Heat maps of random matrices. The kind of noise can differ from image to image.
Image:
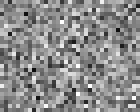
independent entries
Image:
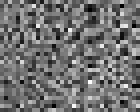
low rank plus noise
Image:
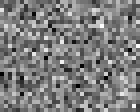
independent entries
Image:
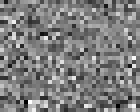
low rank plus noise
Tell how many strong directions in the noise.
five to eight
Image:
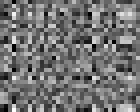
low rank plus noise
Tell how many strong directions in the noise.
one
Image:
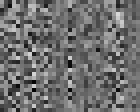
columns of uneven size
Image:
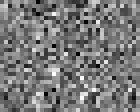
low rank plus noise
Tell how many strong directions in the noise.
five to eight
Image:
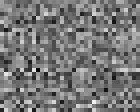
low rank plus noise
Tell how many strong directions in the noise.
three or four
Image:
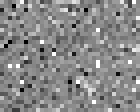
heavy tails
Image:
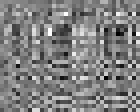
low rank plus noise
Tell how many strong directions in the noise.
one
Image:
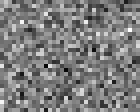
independent entries
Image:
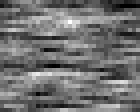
streaked along the rows
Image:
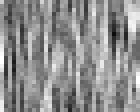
streaked along the columns
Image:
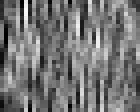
streaked along the columns
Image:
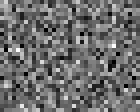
independent entries
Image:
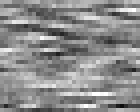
streaked along the rows
